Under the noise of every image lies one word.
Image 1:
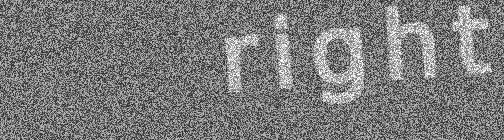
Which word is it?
right
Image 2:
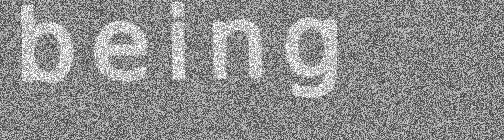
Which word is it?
being
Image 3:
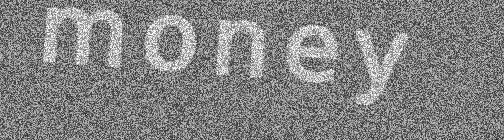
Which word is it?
money
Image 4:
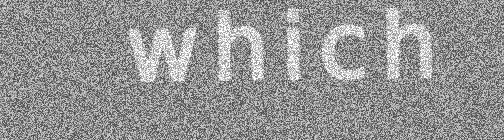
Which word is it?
which
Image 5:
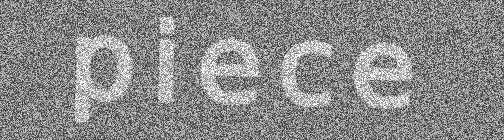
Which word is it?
piece
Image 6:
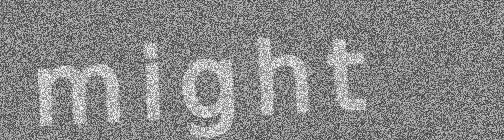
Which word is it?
might
